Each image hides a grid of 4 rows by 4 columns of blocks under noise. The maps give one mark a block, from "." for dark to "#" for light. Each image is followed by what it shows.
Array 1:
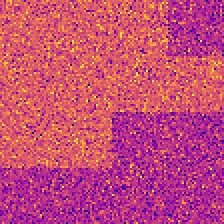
###.
####
##..
....
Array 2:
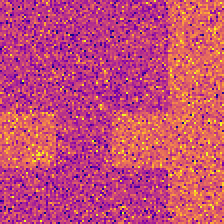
...#
...#
#.##
...#
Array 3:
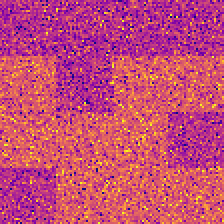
....
#.##
###.
.###
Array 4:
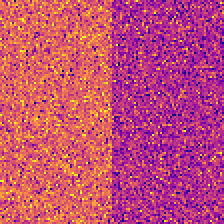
##..
##..
##..
##..
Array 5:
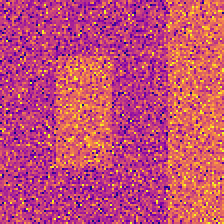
...#
.#.#
.#.#
...#
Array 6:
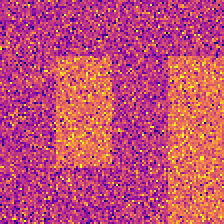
....
.#.#
.#.#
...#
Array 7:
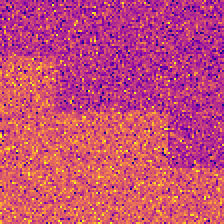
....
#...
###.
####
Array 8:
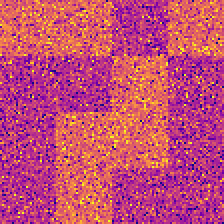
##.#
..#.
.##.
.#..
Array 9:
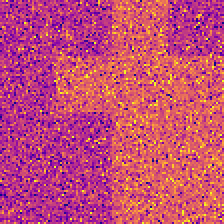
..#.
.###
..##
..##
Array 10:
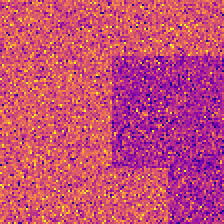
####
##..
##..
###.
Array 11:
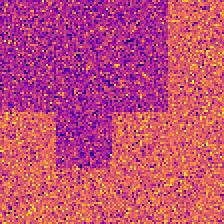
...#
...#
#.##
####
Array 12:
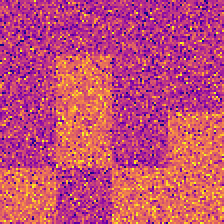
....
.#..
.#.#
#.##
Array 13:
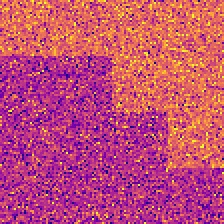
####
..##
...#
....
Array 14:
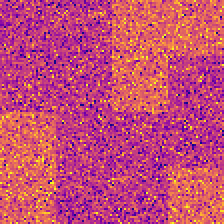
..##
..#.
#...
#..#
